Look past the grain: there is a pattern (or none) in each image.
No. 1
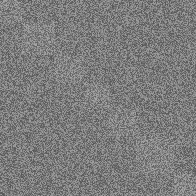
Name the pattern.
blocks along the diagonal
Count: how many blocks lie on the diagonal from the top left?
7
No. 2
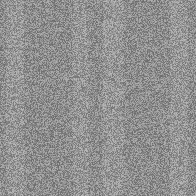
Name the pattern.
bands of columns
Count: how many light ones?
4
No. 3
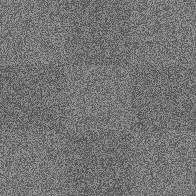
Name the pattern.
a checkerboard
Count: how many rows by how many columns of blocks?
3 by 3
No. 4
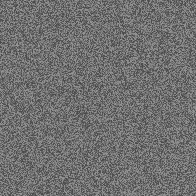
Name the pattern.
only noise
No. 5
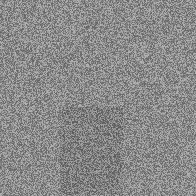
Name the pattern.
one block
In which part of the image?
bottom middle
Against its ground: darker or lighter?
darker
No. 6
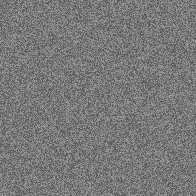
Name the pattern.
only noise
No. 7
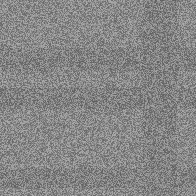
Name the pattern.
bands of rows crossing bands of columns
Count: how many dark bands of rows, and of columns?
3 and 1
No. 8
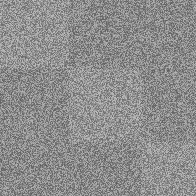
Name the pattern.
blocks along the diagonal
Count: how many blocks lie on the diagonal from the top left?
3
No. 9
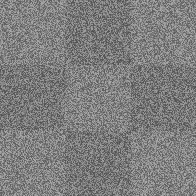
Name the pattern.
a checkerboard
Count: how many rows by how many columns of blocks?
3 by 3
